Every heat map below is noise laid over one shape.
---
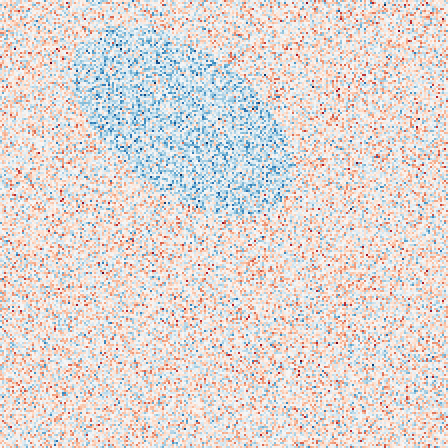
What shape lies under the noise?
ellipse
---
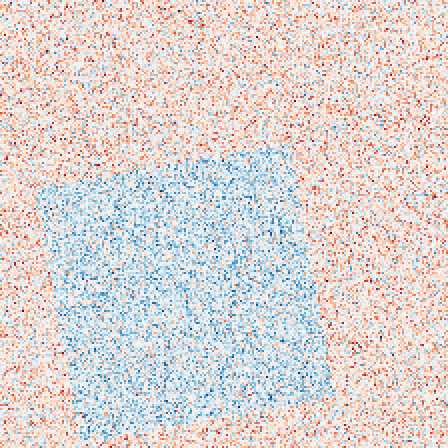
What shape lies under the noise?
square
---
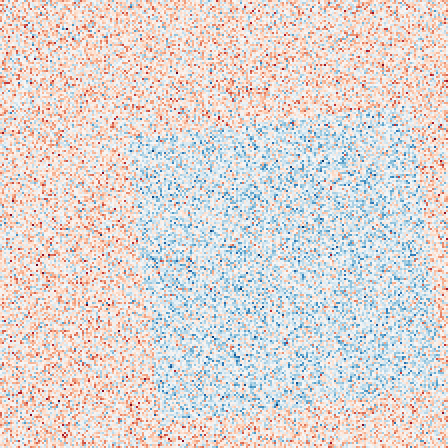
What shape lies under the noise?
square
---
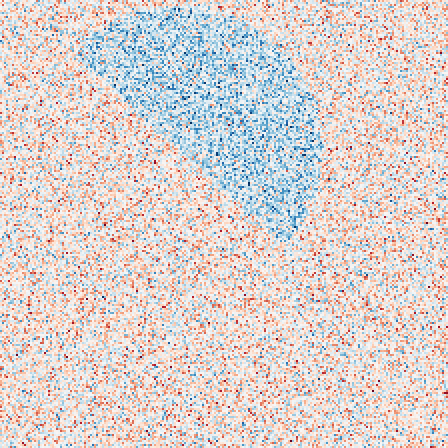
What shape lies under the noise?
half disc
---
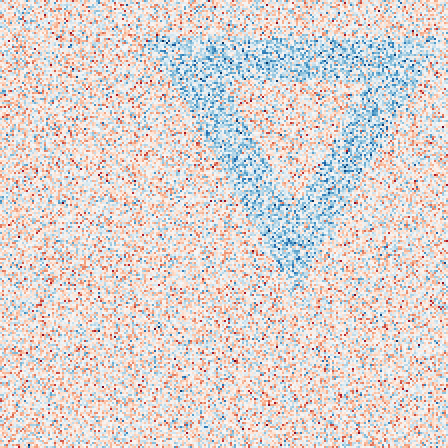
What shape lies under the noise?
triangle frame
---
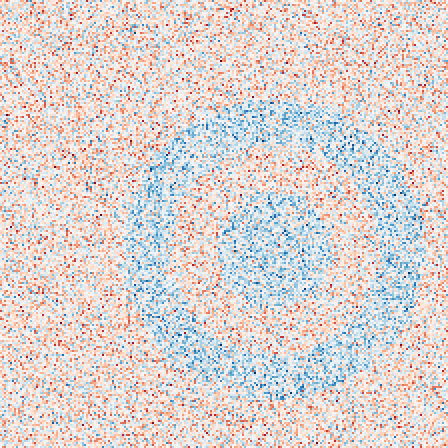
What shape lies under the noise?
bullseye
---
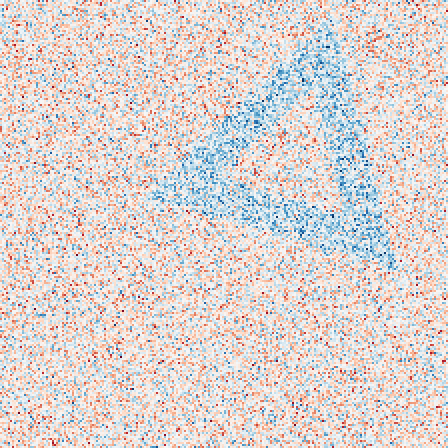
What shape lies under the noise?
triangle frame
